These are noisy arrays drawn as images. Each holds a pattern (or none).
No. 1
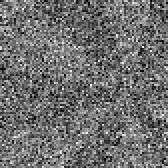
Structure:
spokes from one point
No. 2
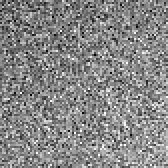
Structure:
a smooth slope
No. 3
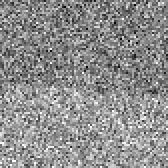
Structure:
a sharp edge
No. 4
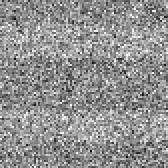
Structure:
horizontal stripes
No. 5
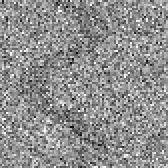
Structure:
a wavy band
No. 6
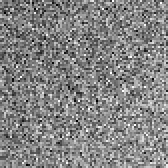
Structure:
a smooth slope
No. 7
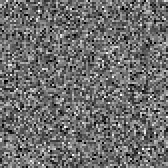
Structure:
only noise
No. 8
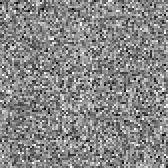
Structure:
only noise
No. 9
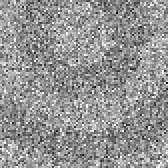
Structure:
rings round one point
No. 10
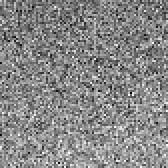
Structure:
a smooth slope
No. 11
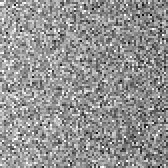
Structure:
a smooth slope
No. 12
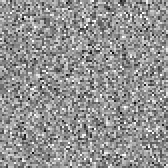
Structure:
only noise
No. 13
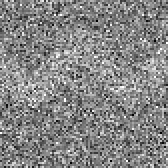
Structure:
a wavy band
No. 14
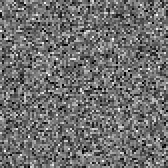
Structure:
only noise
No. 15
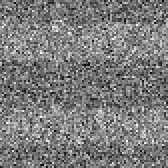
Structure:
horizontal stripes
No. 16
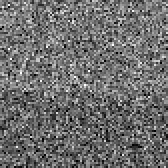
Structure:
a sharp edge
